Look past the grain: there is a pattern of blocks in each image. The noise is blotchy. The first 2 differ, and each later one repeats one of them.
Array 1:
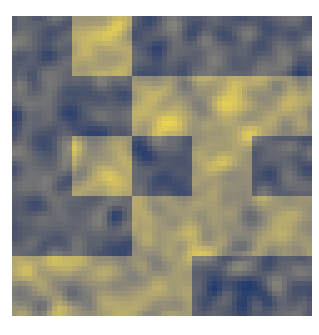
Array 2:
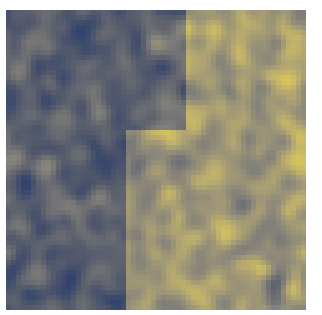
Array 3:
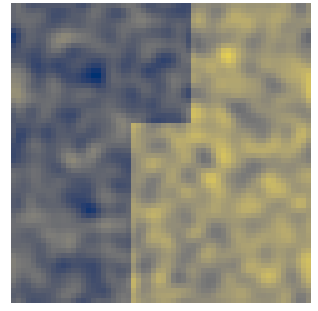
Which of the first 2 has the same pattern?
2
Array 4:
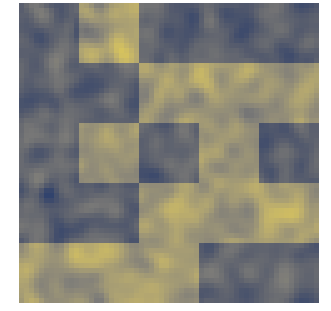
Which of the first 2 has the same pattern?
1
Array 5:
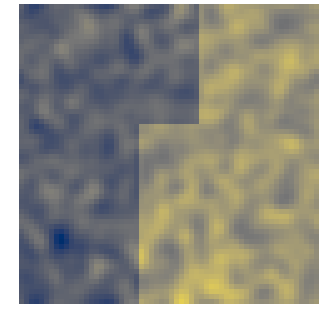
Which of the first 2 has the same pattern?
2
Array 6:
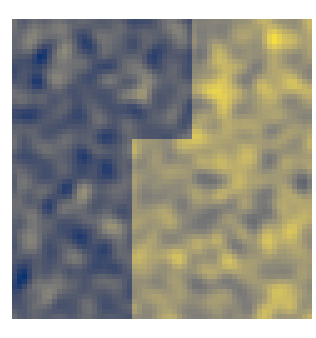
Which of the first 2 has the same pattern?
2
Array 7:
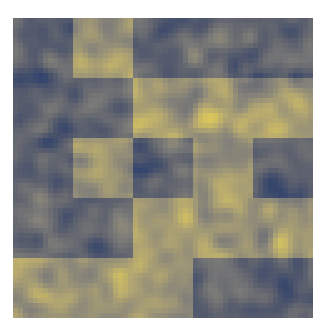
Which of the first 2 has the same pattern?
1
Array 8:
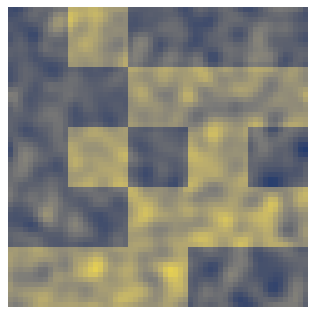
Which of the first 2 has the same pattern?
1
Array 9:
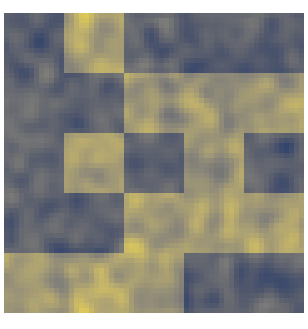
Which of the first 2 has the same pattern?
1
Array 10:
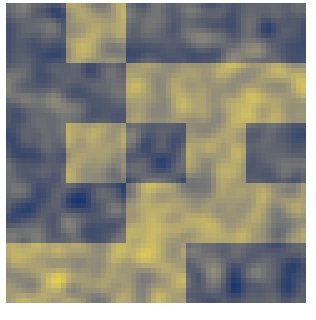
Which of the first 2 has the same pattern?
1
